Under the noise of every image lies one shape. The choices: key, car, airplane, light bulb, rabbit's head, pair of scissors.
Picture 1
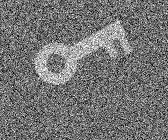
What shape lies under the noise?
key
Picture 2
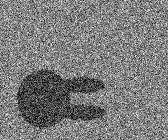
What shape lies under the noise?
rabbit's head
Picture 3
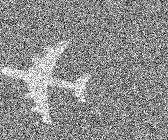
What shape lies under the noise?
airplane
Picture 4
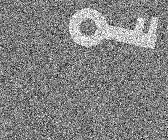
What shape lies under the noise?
key
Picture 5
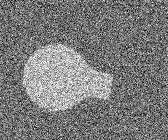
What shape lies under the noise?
light bulb
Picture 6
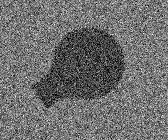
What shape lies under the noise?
light bulb
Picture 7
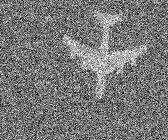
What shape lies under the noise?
airplane
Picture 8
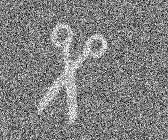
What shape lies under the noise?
pair of scissors
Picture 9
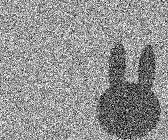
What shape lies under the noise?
rabbit's head
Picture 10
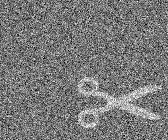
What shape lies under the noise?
pair of scissors
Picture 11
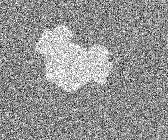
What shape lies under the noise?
car
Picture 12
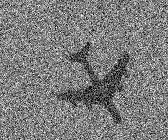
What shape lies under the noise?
airplane
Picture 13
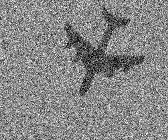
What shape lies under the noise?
airplane
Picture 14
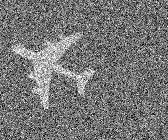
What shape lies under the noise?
airplane
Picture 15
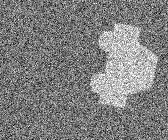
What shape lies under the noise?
car
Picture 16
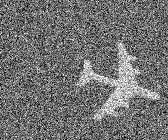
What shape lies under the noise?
airplane
